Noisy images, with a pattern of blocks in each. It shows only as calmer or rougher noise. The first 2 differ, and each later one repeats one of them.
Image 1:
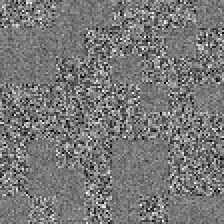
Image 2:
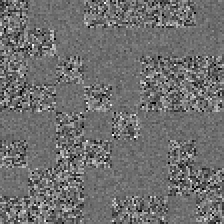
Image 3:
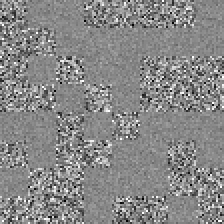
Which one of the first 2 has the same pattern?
2
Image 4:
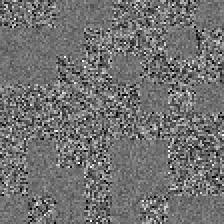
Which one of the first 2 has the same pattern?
1
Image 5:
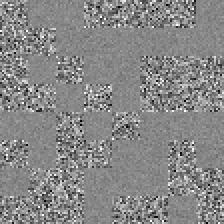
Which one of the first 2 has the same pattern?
2
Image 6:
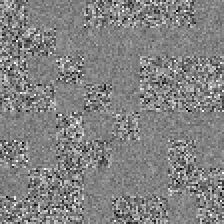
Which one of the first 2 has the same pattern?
2
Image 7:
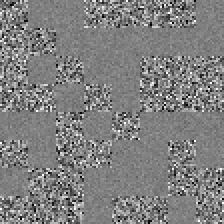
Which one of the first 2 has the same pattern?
2
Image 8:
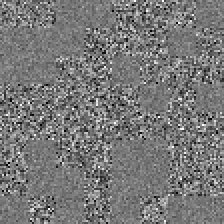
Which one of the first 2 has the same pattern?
1
